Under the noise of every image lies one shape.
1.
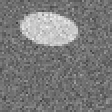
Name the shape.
ellipse
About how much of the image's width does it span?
half
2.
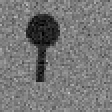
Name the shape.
lollipop
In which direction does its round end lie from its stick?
up
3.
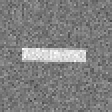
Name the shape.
bar
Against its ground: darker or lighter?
lighter
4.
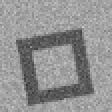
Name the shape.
square frame
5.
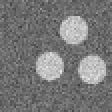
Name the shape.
three dots
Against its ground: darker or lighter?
lighter
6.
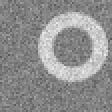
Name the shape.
ring
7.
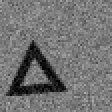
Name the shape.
triangle frame
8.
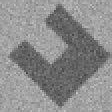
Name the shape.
square with a notch
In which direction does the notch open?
up and left
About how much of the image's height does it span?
nearly all
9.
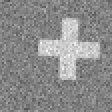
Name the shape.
cross
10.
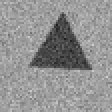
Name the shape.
triangle
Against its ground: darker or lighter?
darker
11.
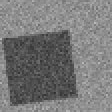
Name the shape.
square
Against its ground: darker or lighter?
darker
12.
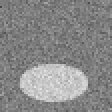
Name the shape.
ellipse
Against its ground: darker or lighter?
lighter
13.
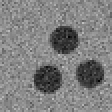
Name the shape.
three dots
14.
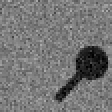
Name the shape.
lollipop
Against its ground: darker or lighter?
darker
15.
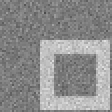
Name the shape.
square frame
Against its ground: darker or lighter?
lighter
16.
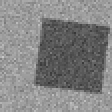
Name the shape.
square
